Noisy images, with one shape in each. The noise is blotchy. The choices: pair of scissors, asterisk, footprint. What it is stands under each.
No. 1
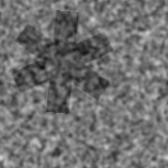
asterisk
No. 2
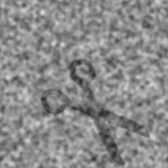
pair of scissors
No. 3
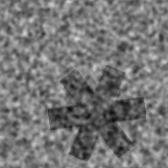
asterisk
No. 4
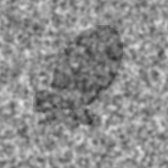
footprint
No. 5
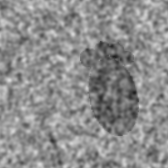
footprint
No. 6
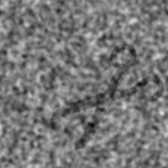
pair of scissors
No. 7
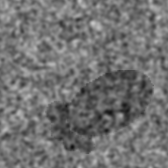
footprint
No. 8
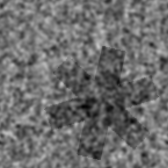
asterisk
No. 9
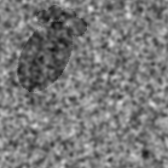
footprint
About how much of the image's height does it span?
half
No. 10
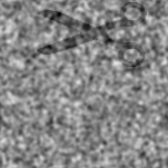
pair of scissors
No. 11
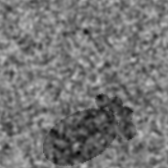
footprint
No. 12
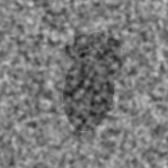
footprint
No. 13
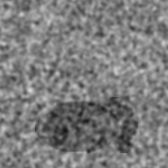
footprint
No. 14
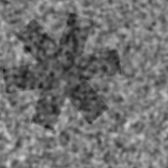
asterisk
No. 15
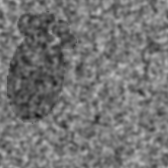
footprint
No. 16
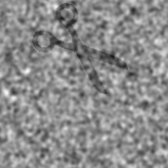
pair of scissors
